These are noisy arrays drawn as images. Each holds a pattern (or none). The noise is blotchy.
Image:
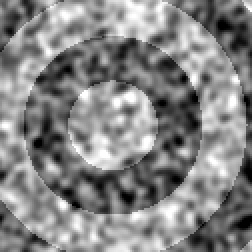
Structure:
rings round one point
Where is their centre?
centre
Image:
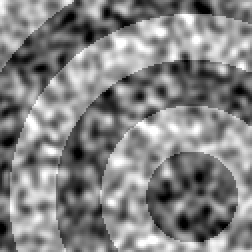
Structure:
rings round one point
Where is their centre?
bottom right
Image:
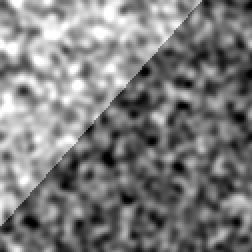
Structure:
a sharp edge
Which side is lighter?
top left
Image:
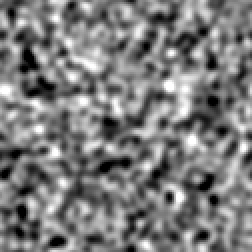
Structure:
only noise
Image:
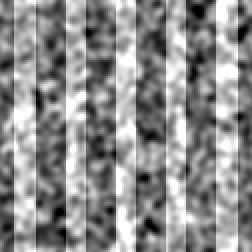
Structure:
vertical stripes
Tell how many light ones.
5
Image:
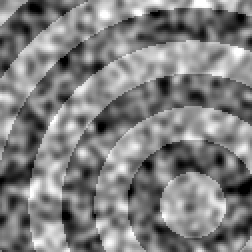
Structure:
rings round one point
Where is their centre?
bottom right
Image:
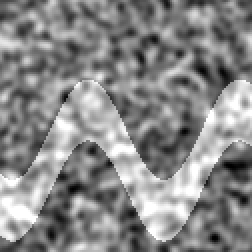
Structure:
a wavy band
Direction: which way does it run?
left to right
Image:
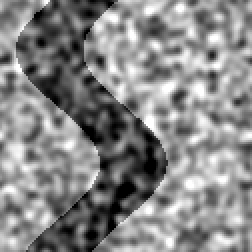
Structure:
a wavy band
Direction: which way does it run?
top to bottom
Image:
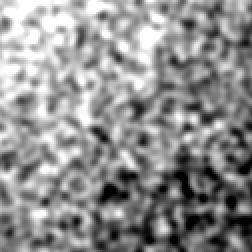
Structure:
a smooth slope
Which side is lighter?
top left
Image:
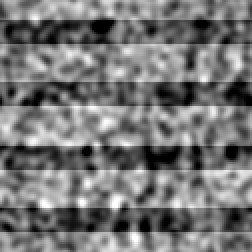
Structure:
horizontal stripes
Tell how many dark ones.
4
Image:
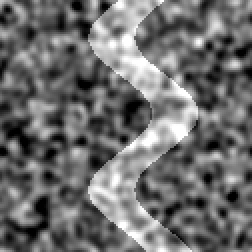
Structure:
a wavy band
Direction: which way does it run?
top to bottom
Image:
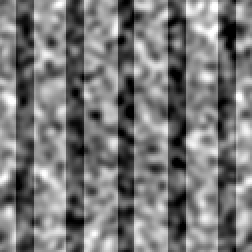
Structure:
vertical stripes
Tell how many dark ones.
5
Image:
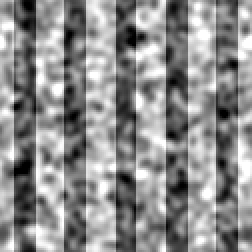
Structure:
vertical stripes
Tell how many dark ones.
5
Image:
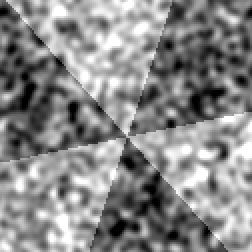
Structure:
spokes from one point
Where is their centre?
centre
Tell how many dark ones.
3
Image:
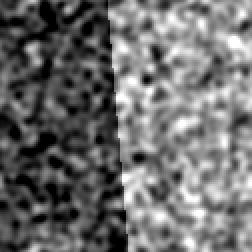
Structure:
a sharp edge
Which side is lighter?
right
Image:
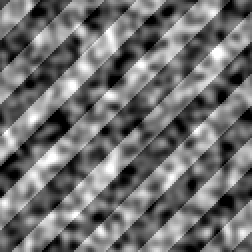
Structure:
diagonal stripes
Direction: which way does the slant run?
bottom left to top right
